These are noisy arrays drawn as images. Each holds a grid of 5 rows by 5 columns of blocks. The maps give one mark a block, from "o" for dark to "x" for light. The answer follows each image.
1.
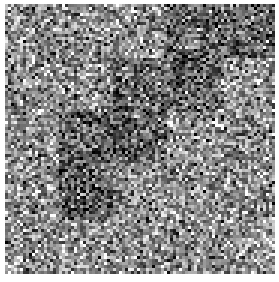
x x x o o
x x o o x
x o o x x
x o x x x
x x x x x
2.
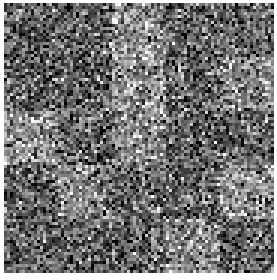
o o x o o
o o x o x
x o x o o
o x o o x
o o o x o
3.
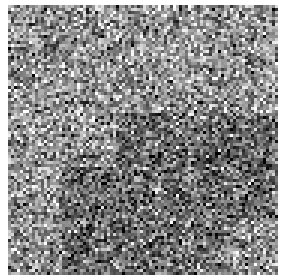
x x x x x
x x x x x
x x o o o
x o o o o
x o o o x
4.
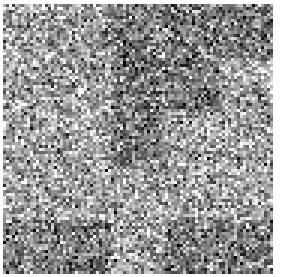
x x o o o
x x o o x
x x o x x
x x x x x
o o x o o
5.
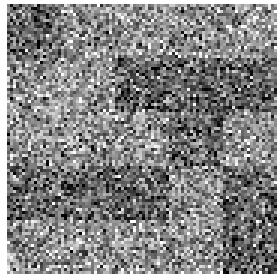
o x x x x
x x o o o
x x x o x
o o o x o
x x x x o
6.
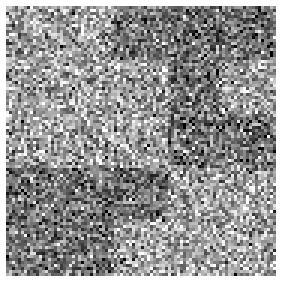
x x o o o
x x x o x
x x x o o
o o o x x
o o x x x
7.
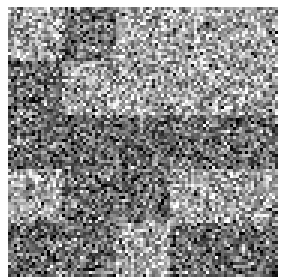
x o x x x
o x x x x
o o o o o
x o o x x
o o x o o
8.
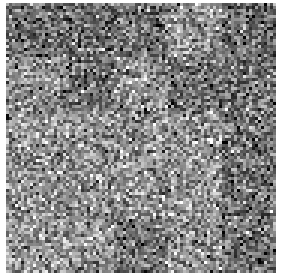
o o o x o
x o x o o
x x x x o
x x x x o
x x o x o
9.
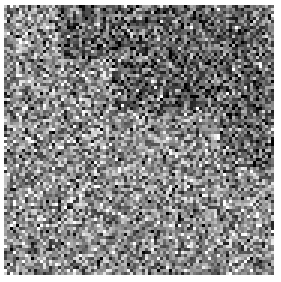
x o o o o
x x o o o
x x x x o
x x x x x
x x x x x
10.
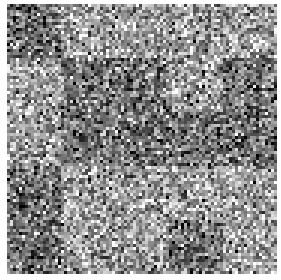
o x x x x
x o o x o
x o o o o
o x x x x
o x x o x
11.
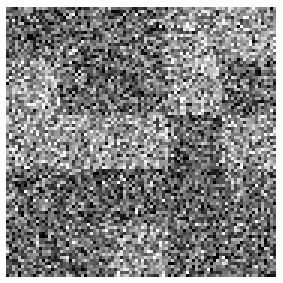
o o o x x
x o o x o
x x x o x
o o o o o
o o x o o
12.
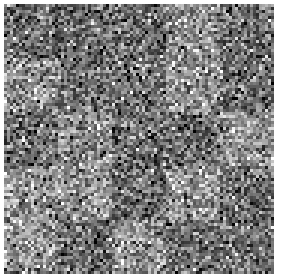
o o o x o
x o o x o
o x o o x
x x o x o
x o x o o
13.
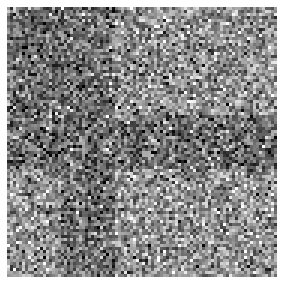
o o x x x
o o x x x
o o o o o
x o x x x
x o x x x
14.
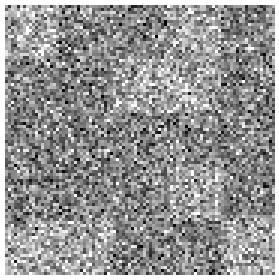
x o o x o
o o x x o
o o o o o
o o o x o
x x o o x
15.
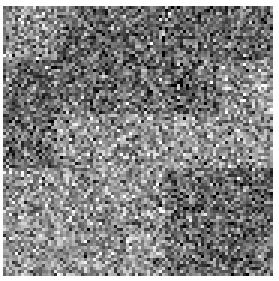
x o o o o
o o o o x
o x x x x
x x x o o
x x x o o
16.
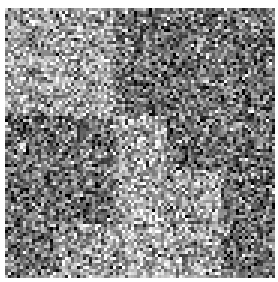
x x o o o
x x o o o
o o x o o
o o x x o
o x x x o
